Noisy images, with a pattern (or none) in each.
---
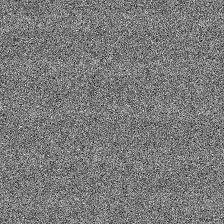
horizontal stripes
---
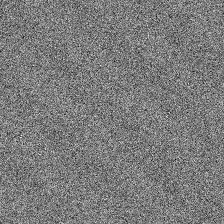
diagonal stripes
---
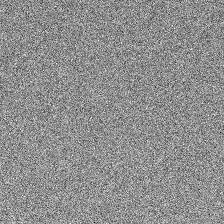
a smooth slope
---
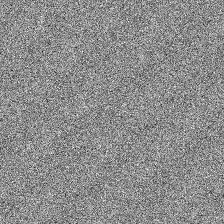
diagonal stripes
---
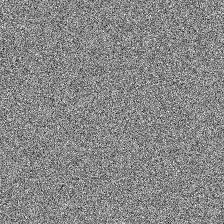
only noise
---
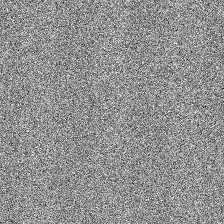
vertical stripes
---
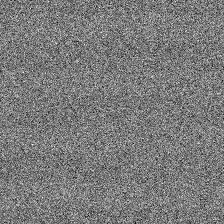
horizontal stripes
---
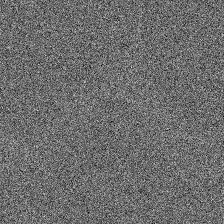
a wavy band
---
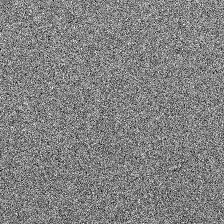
a smooth slope
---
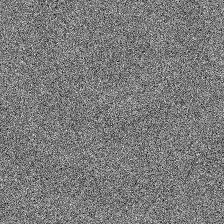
rings round one point
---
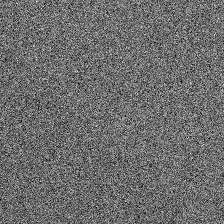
a sharp edge
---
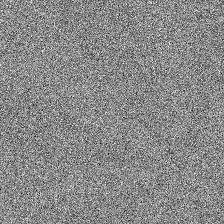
spokes from one point
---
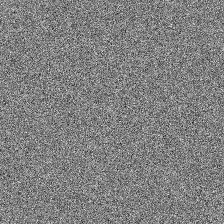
only noise
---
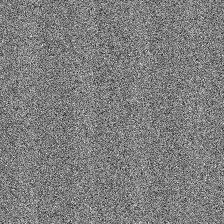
vertical stripes
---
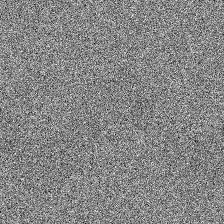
a wavy band
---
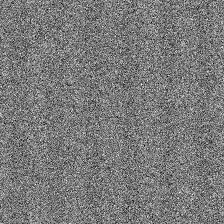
vertical stripes
